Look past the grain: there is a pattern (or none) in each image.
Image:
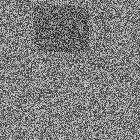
one block
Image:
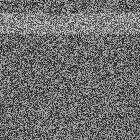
one band of rows
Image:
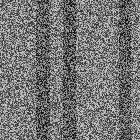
bands of columns
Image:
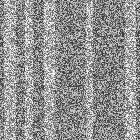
bands of columns
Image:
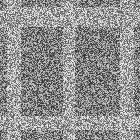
bands of rows crossing bands of columns
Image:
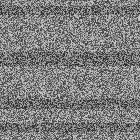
bands of rows
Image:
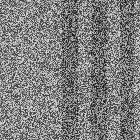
bands of columns
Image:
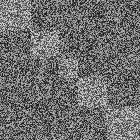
blocks along the diagonal
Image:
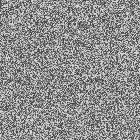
only noise
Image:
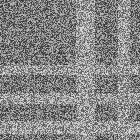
bands of rows crossing bands of columns
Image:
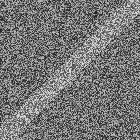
a diagonal band
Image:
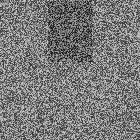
one block
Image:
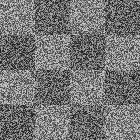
a checkerboard
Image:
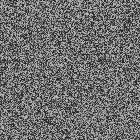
only noise
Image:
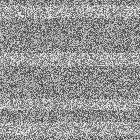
bands of rows
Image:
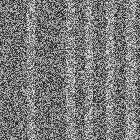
bands of columns
